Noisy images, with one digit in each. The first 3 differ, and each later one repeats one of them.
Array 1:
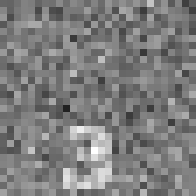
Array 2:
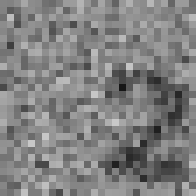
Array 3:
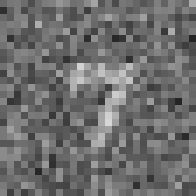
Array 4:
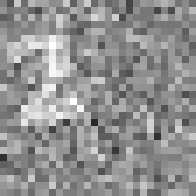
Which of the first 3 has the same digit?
2
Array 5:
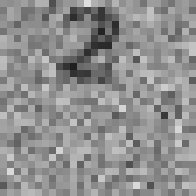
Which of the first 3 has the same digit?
2
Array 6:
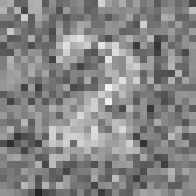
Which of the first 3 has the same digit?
2
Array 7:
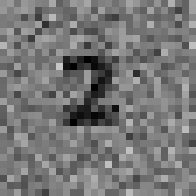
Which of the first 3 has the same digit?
2
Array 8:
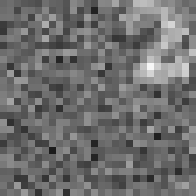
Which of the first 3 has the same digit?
2
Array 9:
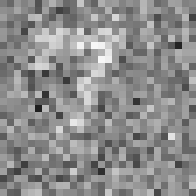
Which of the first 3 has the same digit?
3
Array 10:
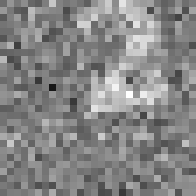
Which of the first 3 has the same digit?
2
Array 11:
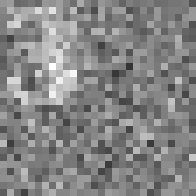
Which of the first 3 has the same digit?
1
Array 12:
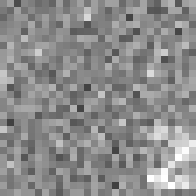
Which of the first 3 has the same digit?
2
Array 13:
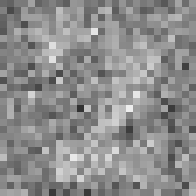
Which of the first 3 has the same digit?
2
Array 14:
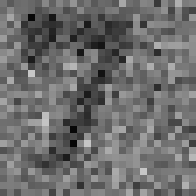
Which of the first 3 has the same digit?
3
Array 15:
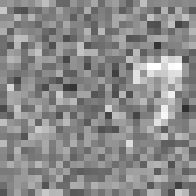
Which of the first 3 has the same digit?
3
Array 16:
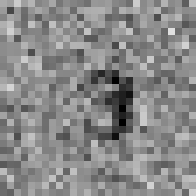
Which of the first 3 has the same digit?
1
